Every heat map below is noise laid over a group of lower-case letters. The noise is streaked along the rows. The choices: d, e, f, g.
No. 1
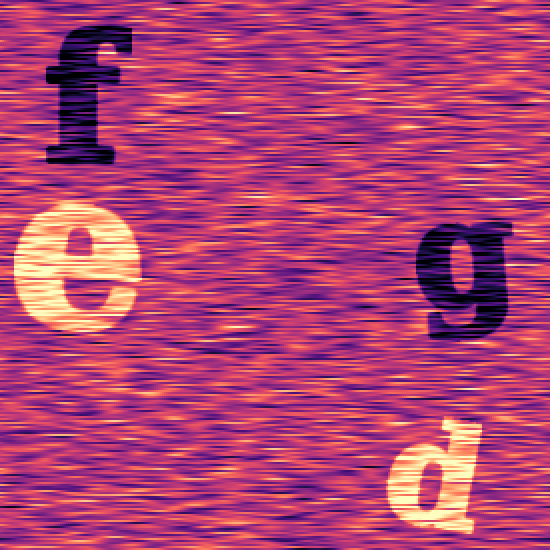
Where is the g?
middle right
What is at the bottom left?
nothing
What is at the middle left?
e
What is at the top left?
f
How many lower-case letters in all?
4
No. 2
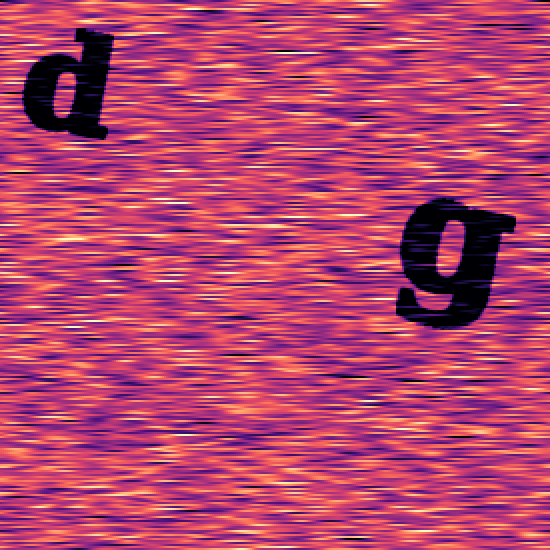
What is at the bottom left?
nothing
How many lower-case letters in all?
2
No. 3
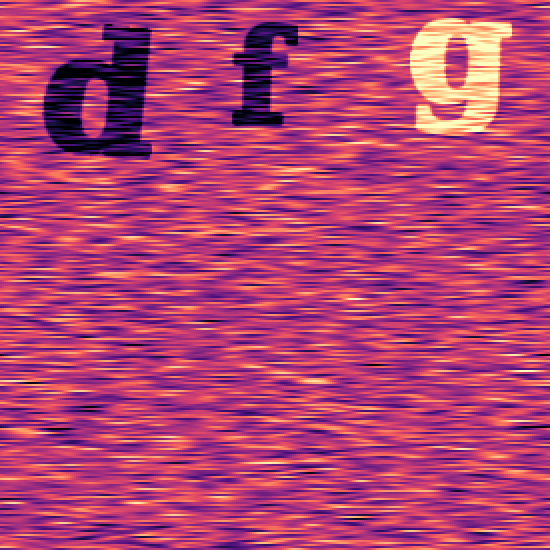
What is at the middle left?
nothing
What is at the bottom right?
nothing
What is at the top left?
d
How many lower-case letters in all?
3
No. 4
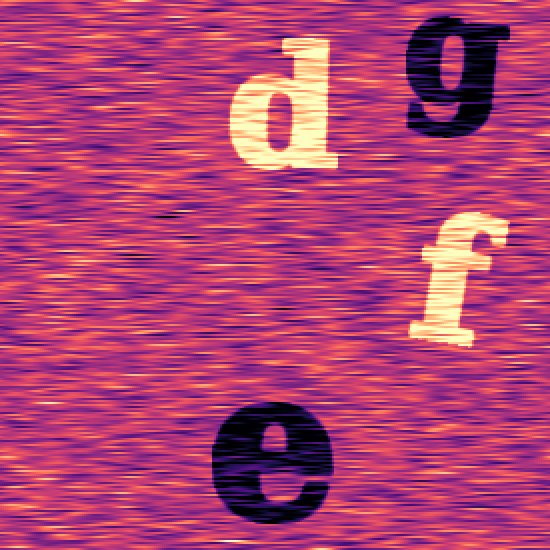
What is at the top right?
g
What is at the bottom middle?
e
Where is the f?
middle right
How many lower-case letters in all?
4
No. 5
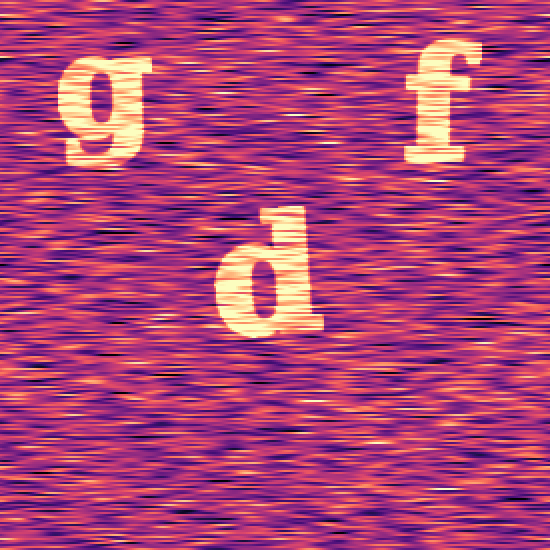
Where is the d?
centre
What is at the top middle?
nothing
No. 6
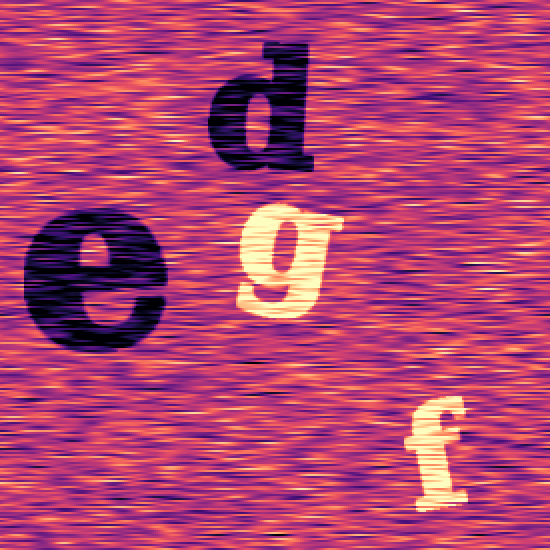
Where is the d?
top middle
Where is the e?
middle left
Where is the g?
centre
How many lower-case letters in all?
4
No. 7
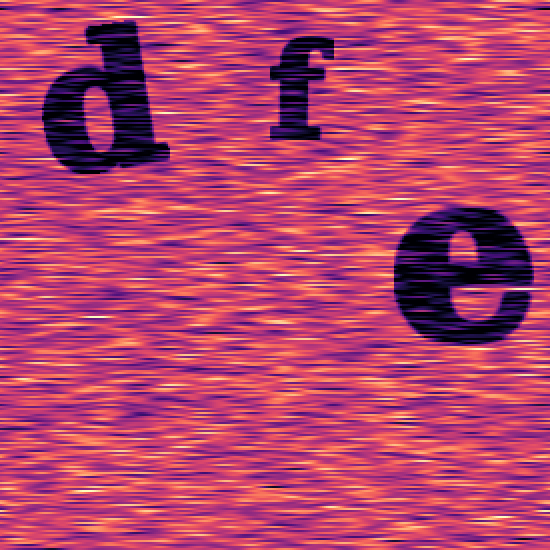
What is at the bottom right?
nothing
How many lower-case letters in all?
3
